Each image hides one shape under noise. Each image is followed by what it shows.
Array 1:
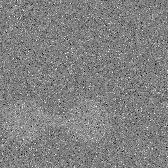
light dumbbell
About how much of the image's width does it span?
two thirds
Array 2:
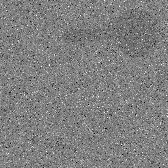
dark lollipop
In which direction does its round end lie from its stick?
right
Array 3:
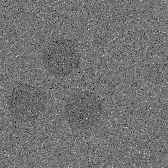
dark three dots
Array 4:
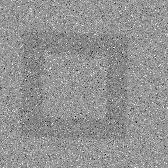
dark square frame
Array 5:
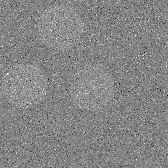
light three dots
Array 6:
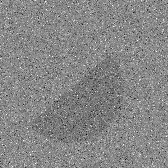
dark half disc
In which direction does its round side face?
down and right
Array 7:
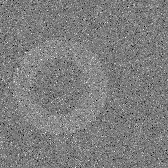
light ring
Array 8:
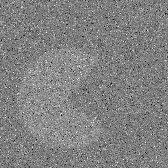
light disc with a wedge cut out
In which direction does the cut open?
right
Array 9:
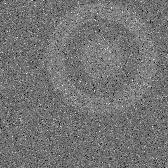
light bullseye
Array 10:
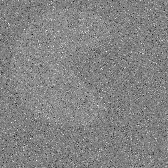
light disc with a wedge cut out
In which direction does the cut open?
right
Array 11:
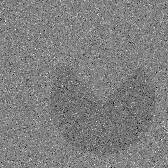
dark disc with a wedge cut out
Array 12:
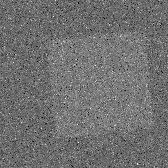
light square
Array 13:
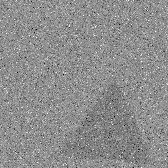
dark triangle
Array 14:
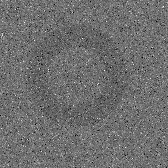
dark ring
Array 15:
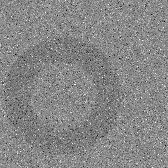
dark ring
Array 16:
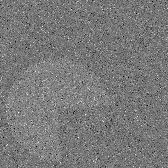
light disc with a wedge cut out
